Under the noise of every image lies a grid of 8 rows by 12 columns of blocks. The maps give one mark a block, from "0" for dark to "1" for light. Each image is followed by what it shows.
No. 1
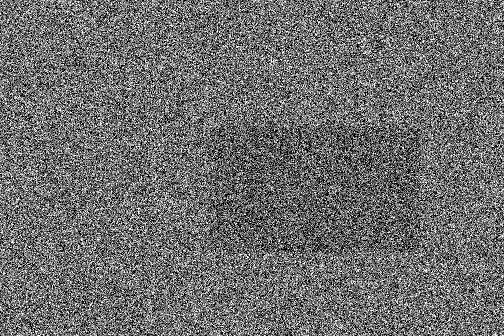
111111111111
111111111111
111111111111
111110000011
111110000011
111110000011
111111111111
111111111111
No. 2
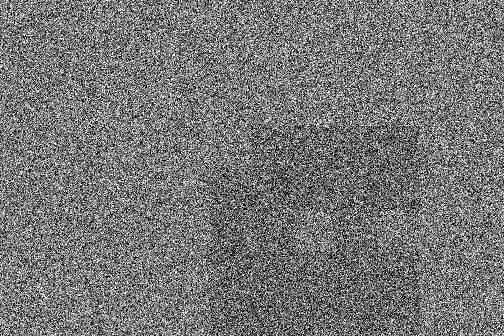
111111111111
111111111111
111111111111
111111000011
111110000011
111110010111
111110000011
111110000011
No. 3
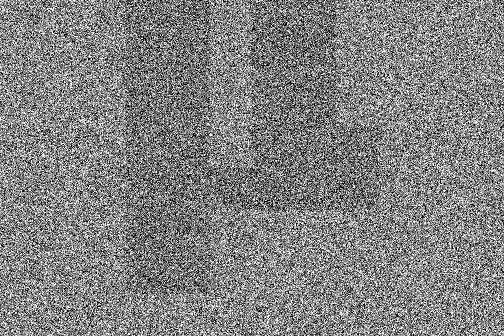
111001001111
111001001111
111001001111
111001000111
111000000111
111001111111
111001111111
111111111111
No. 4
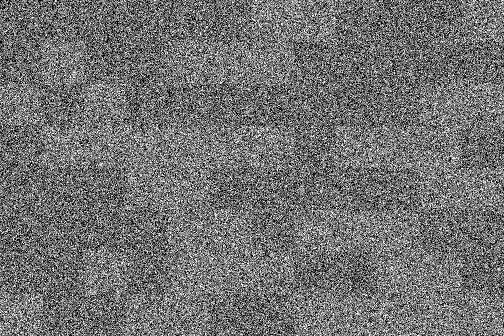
000000110001
010011100000
101000000011
011111101110
000110000011
000011011100
001011100110
100110011111
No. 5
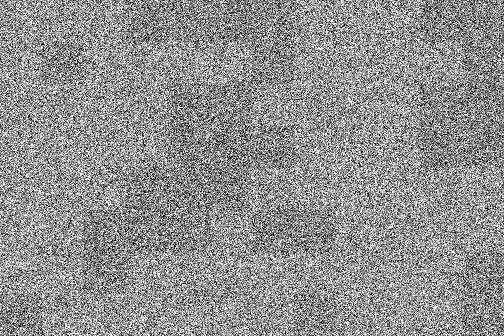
111000011100
101111011110
111100111100
111100011100
111000111111
110001001111
110111111110
011111101110
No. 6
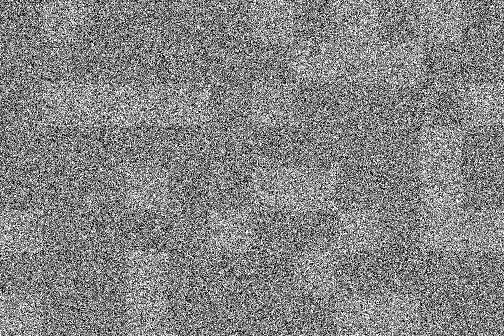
010000101010
000000011100
011110100001
000000000010
000100110010
100001001011
000100010000
100100001100
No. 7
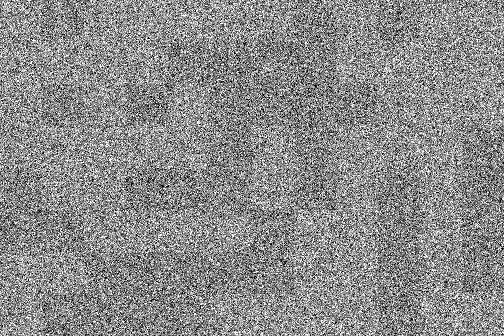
101111101011
111100001111
101010000111
111110101110
011000101010
001111011010
110000011010
100001111011
